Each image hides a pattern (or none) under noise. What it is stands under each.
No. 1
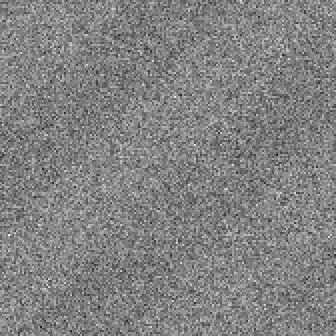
diagonal stripes
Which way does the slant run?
bottom left to top right
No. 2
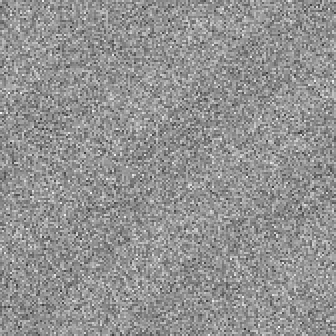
diagonal stripes
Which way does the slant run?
bottom left to top right
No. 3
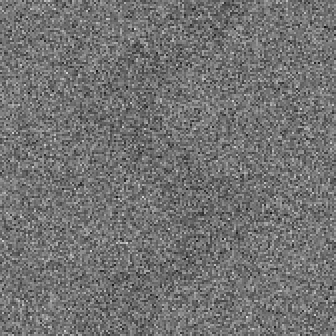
a wavy band
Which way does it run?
top to bottom
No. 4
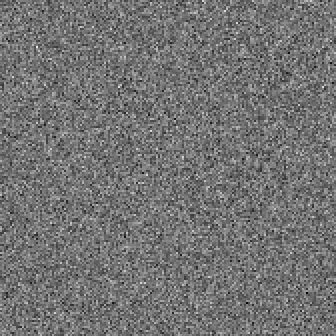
only noise
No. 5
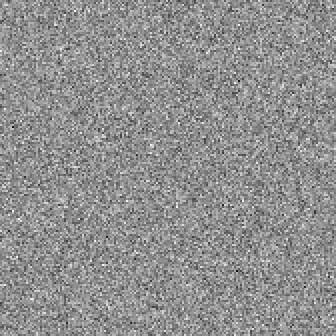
only noise
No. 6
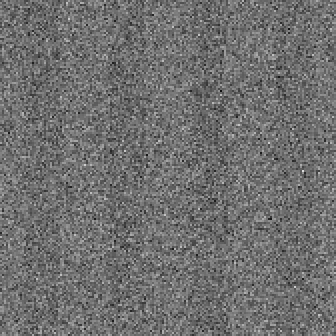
vertical stripes
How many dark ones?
4
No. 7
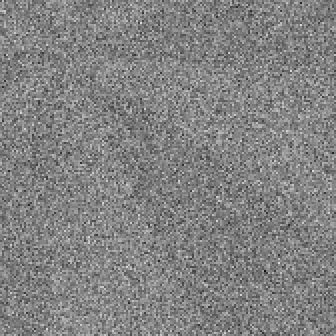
spokes from one point
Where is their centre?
top left
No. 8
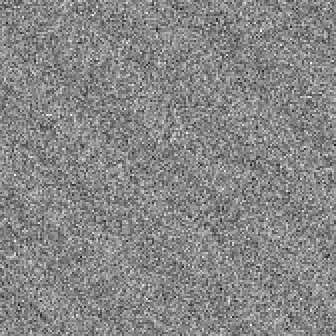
diagonal stripes
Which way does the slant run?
top left to bottom right
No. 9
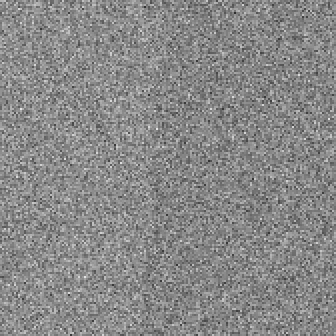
a sharp edge
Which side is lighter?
left
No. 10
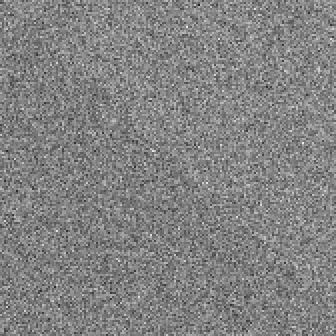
a sharp edge
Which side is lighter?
top right
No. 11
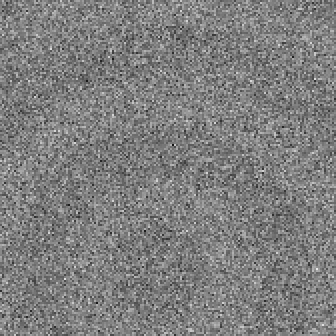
rings round one point
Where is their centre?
bottom middle
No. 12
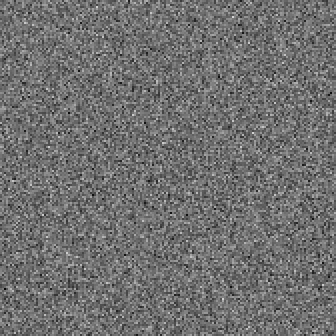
only noise
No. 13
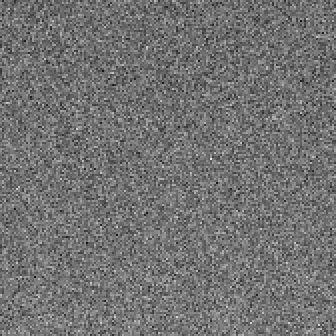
a smooth slope
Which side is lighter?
bottom
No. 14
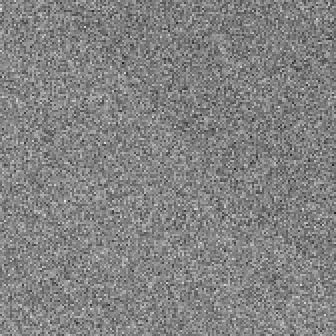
a sharp edge
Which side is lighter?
bottom left
